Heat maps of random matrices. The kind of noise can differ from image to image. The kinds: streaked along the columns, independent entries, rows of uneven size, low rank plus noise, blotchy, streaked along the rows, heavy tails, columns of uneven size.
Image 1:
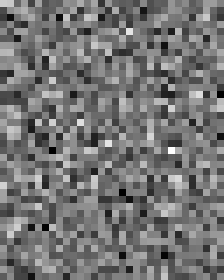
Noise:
low rank plus noise
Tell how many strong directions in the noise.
five to eight
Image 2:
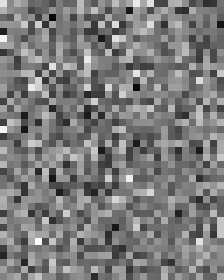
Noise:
low rank plus noise
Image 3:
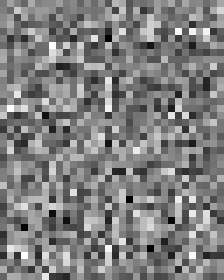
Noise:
low rank plus noise
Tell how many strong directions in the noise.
two
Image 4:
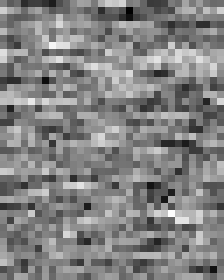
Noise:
streaked along the rows
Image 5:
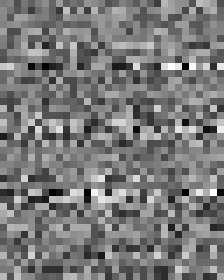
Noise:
rows of uneven size
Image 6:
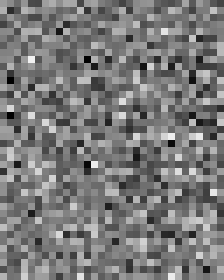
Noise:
low rank plus noise
